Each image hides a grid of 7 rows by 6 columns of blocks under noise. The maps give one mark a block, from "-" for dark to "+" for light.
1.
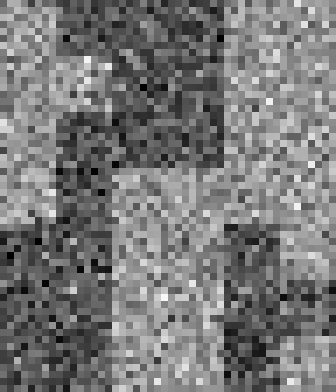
+ - - - + +
+ + - - + +
+ - - - + +
+ - + + + +
- - + + - +
- - + + - -
- - + + - +
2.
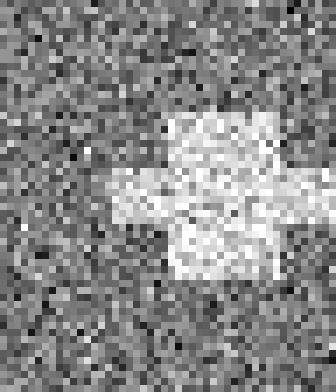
- - - - - -
- - - - - -
- - - + + -
- - + + + +
- - - + + -
- - - - - -
- - - - - -
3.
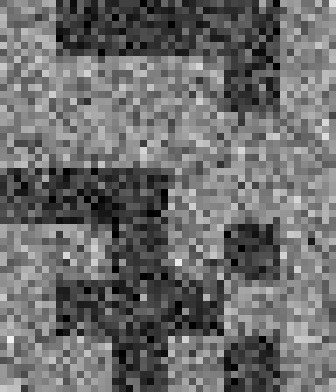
+ - - - - +
+ + + + - +
+ + + + + +
- - - + + +
+ + - + - +
+ - - - + +
+ + - + - +
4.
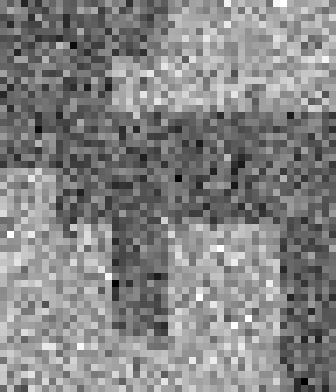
- - - + + +
- - + + + +
- - - - - -
+ - - - - -
+ + - + + -
+ + - + + -
+ + + + + -
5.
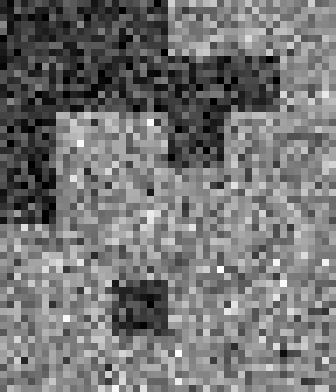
- - - + + +
- - - - - +
- + + - + +
- + + + + +
+ + + + + +
+ + - + + +
+ + + + + +
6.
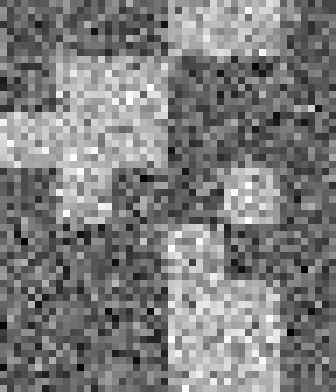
- - - + + -
- + + - - -
+ + + - - -
- + - - + -
- - - + - -
- - - + + -
- - - + + -
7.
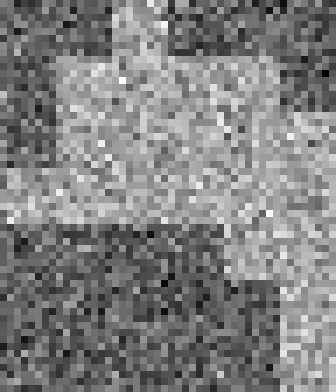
- - + - - -
- + + + + -
- + + + + +
+ + + + + +
- - - - + +
- - - - - +
- - - - - +
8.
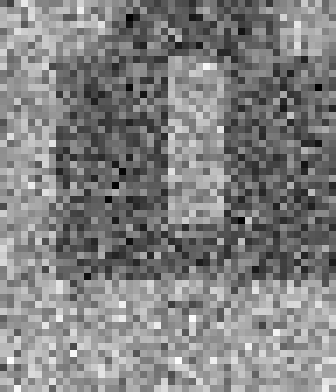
+ + - - - +
+ - - + - -
+ - - + - -
+ - - + - -
+ - - - - -
+ + + + + +
+ + + + + +
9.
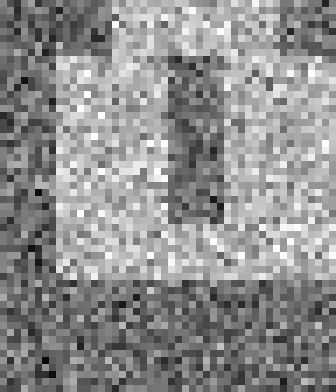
- - + + + -
- + + - + +
- + + - + +
- + + - + +
- + + + + +
- - - - - -
- - - - - -
